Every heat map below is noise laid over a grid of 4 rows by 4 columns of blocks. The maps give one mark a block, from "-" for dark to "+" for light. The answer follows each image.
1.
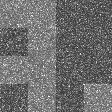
+ + - -
- + - -
+ + - -
- + - +
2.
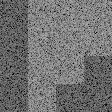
- + + +
- + + +
- + + -
- + - -
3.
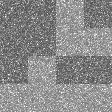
- - + -
- - + +
- + - -
+ + + +
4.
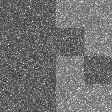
- - + +
- - - +
- - + -
- - + +
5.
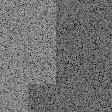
+ + - -
+ + - -
+ + - -
+ - - -
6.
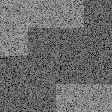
+ + + -
+ - - -
- - - -
- - + +
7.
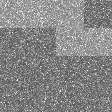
+ + + -
- - + +
- - - -
- - - -
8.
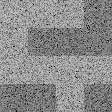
+ + + -
+ - - -
+ + + +
- - + -
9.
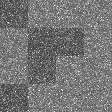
- + + +
+ - - +
+ - + +
- + + +
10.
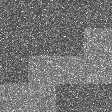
- - - -
- - - +
- + + +
+ + - -
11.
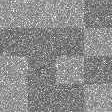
+ + + -
- - - +
+ - + -
+ - - +
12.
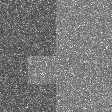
- - + +
- - + +
- + + +
- - + +
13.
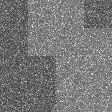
- + + -
- + + +
- - + +
- - + +
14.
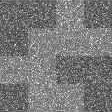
- - + -
- + + +
+ + - -
- + + -
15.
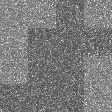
+ + - +
+ - - -
+ - - +
- - - +
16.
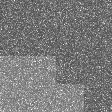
- - - -
- - - -
+ + - -
+ + + -
